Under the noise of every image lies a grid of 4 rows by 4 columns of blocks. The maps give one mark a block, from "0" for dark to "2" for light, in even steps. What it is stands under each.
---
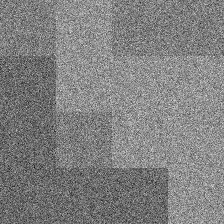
1 2 1 1
0 2 2 2
0 1 2 2
0 0 0 2
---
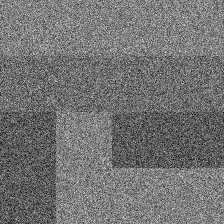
2 2 2 2
1 1 1 1
0 2 0 0
0 2 2 2
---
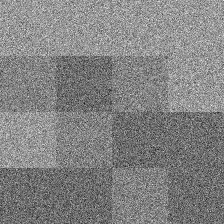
2 2 2 2
1 0 1 2
2 1 0 0
0 0 1 0
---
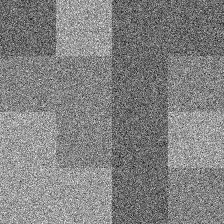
0 2 0 0
1 1 0 1
2 1 0 2
2 2 0 1
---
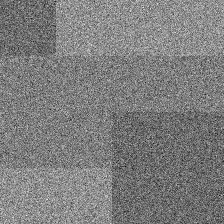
0 2 2 2
1 1 1 1
1 1 0 0
2 2 0 0
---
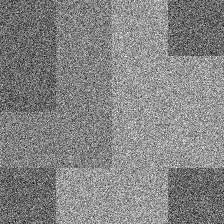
0 1 2 0
0 1 2 2
1 1 2 2
0 2 2 0
